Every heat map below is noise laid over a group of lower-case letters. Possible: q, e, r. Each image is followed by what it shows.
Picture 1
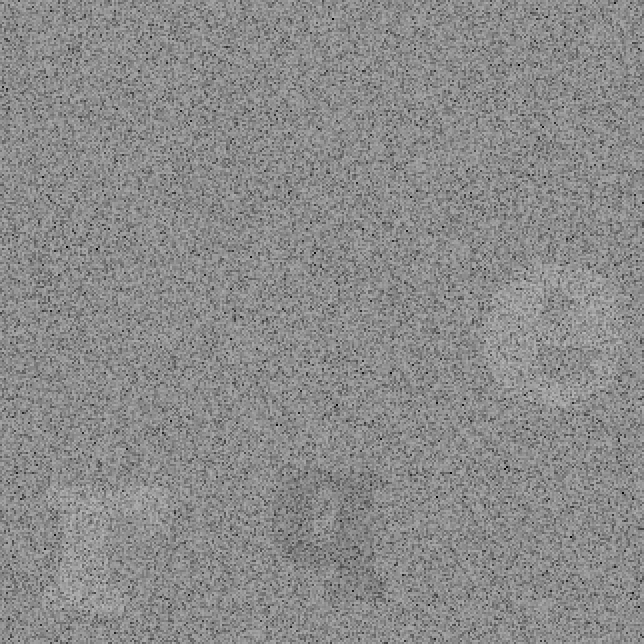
middle right: light e; bottom left: light r; bottom middle: dark q
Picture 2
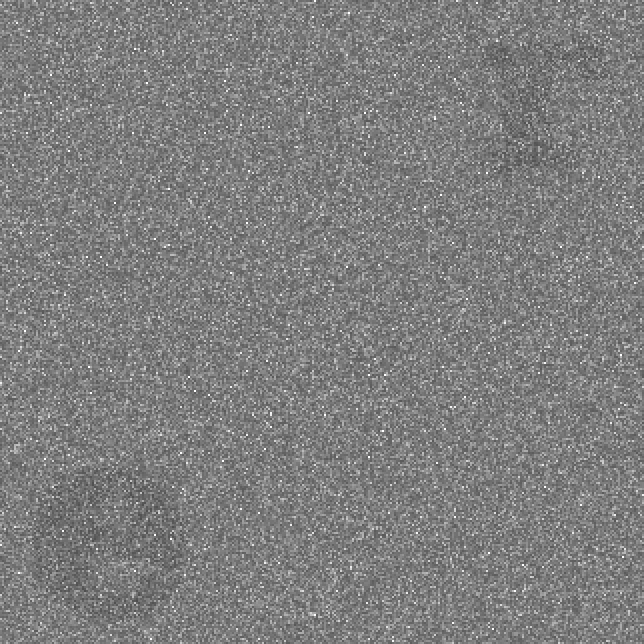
top right: dark r; bottom left: dark e
